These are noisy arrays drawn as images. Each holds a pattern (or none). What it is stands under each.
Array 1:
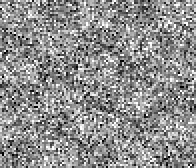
a checkerboard
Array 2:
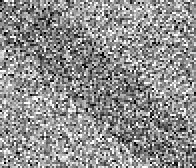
a diagonal band
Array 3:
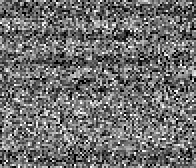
bands of rows
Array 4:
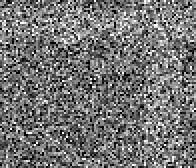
bands of rows crossing bands of columns
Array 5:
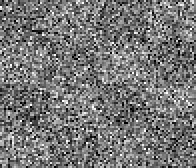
a checkerboard
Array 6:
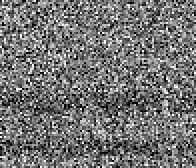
bands of rows
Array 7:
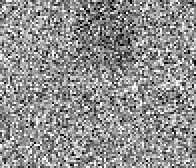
one block
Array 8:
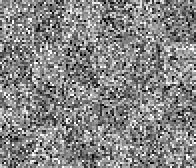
a checkerboard
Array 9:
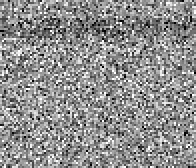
one band of rows
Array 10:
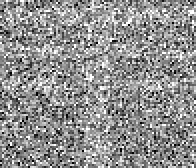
bands of rows crossing bands of columns
